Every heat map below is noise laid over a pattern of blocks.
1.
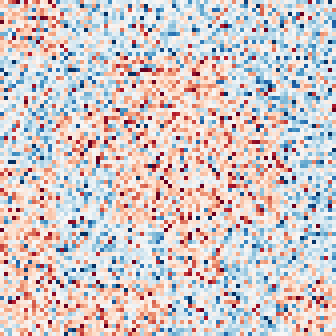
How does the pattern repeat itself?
mirrored about the diagonal from the bottom left
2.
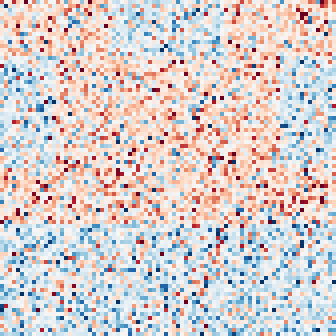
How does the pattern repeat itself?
left and right mirror each other
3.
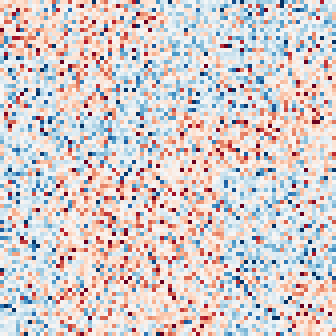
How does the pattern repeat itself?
no symmetry
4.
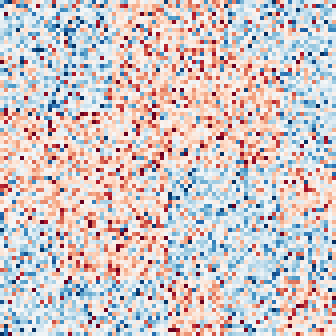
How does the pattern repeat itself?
mirrored about the diagonal from the top left
